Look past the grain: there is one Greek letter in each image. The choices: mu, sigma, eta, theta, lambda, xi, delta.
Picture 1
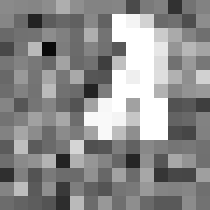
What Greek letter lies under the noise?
lambda
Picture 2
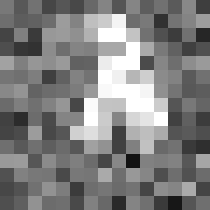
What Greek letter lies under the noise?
lambda
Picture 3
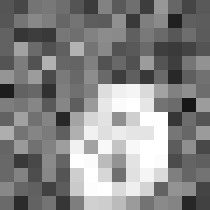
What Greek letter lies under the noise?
theta
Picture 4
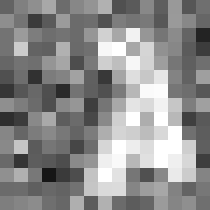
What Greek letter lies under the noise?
lambda
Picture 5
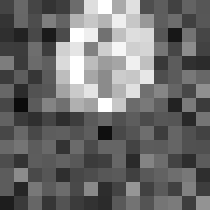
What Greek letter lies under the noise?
theta
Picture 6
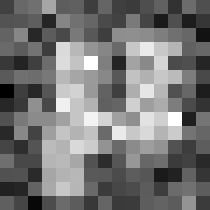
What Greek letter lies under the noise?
mu
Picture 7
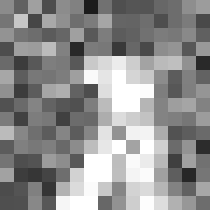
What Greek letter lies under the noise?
lambda
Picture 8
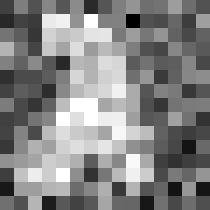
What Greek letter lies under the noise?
lambda
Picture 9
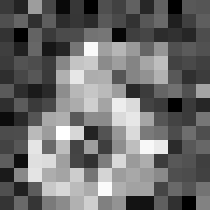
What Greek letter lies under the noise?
delta
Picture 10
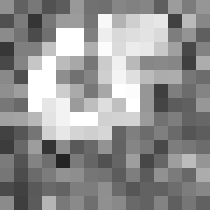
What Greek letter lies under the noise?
sigma
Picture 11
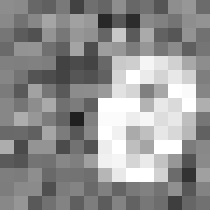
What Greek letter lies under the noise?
theta
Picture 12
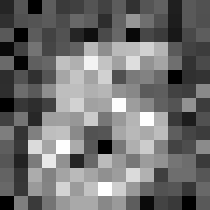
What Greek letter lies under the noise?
delta
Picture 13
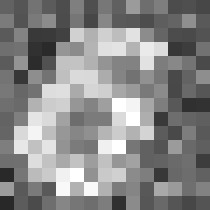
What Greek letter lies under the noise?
delta
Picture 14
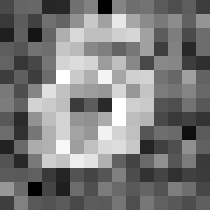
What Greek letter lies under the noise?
delta
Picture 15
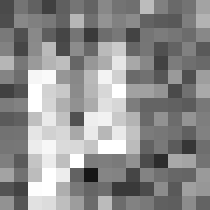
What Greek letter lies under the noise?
mu
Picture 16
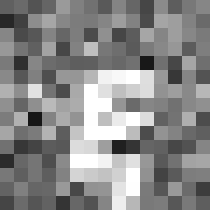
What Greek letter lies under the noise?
xi
